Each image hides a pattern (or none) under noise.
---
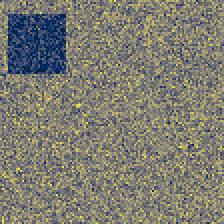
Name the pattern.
one block
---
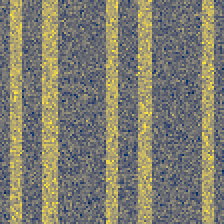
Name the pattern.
bands of columns
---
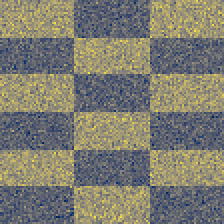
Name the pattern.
a checkerboard
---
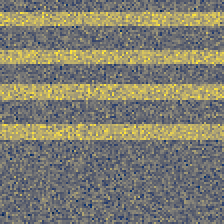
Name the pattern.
bands of rows
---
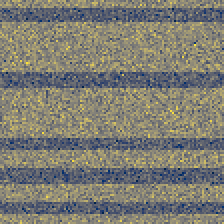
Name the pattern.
bands of rows
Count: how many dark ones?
5
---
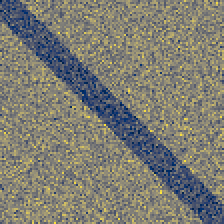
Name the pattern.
a diagonal band
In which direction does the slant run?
top left to bottom right
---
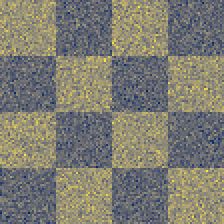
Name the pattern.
a checkerboard
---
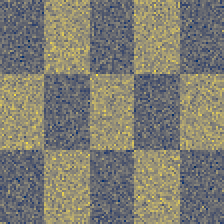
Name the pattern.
a checkerboard
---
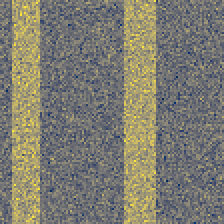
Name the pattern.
bands of columns
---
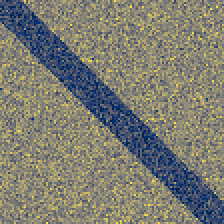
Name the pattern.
a diagonal band
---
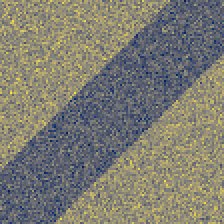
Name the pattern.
a diagonal band
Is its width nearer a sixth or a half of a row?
a half
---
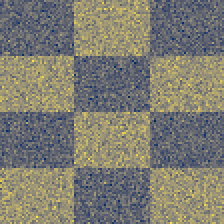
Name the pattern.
a checkerboard
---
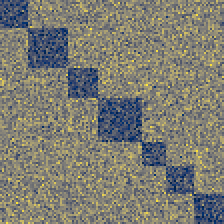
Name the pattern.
blocks along the diagonal
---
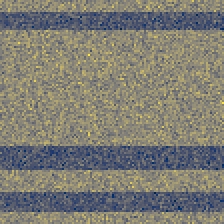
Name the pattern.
bands of rows
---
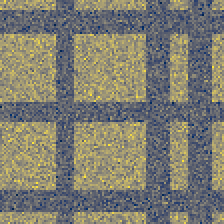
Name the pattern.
bands of rows crossing bands of columns
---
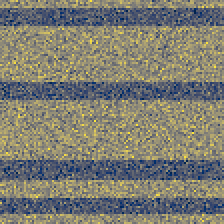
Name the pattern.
bands of rows
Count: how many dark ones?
4
